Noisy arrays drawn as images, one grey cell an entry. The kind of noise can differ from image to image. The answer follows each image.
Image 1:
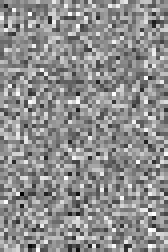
low rank plus noise
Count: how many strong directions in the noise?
one
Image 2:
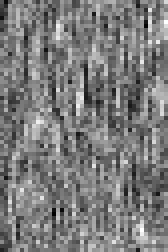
streaked along the columns
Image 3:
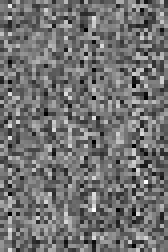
columns of uneven size
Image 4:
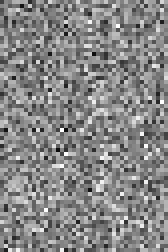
low rank plus noise
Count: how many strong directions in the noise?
two
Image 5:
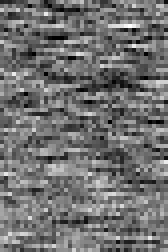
streaked along the rows
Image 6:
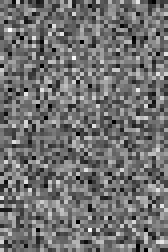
independent entries
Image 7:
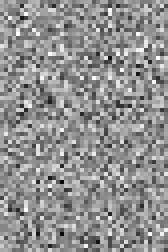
low rank plus noise
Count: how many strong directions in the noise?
three or four
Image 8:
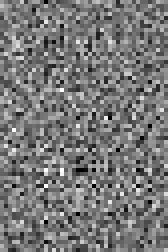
low rank plus noise
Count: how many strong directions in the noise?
one
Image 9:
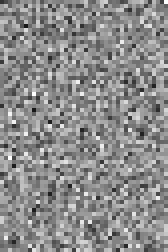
independent entries
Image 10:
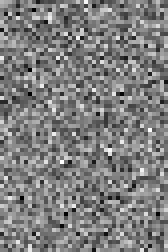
independent entries
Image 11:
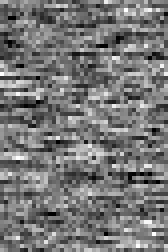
streaked along the rows
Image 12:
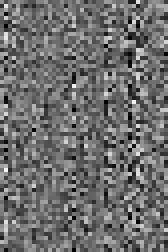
columns of uneven size
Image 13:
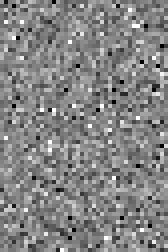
heavy tails
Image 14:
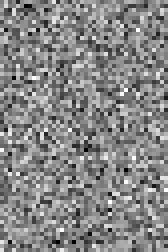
independent entries
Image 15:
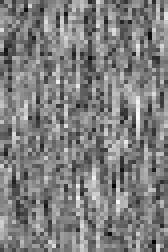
streaked along the columns
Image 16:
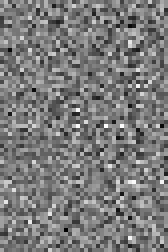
low rank plus noise
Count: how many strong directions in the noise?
three or four
